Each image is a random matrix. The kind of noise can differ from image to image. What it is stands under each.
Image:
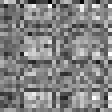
low rank plus noise
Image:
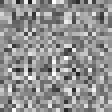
low rank plus noise
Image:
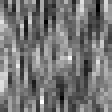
streaked along the columns
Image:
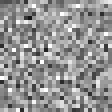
independent entries
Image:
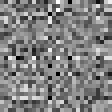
low rank plus noise
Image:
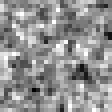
blotchy
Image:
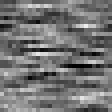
streaked along the rows
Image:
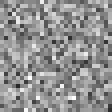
independent entries
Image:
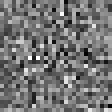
low rank plus noise
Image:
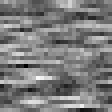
streaked along the rows
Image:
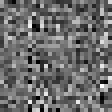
low rank plus noise
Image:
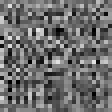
low rank plus noise
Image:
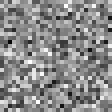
independent entries
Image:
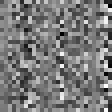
columns of uneven size
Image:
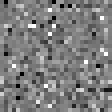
heavy tails
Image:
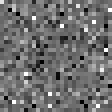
heavy tails
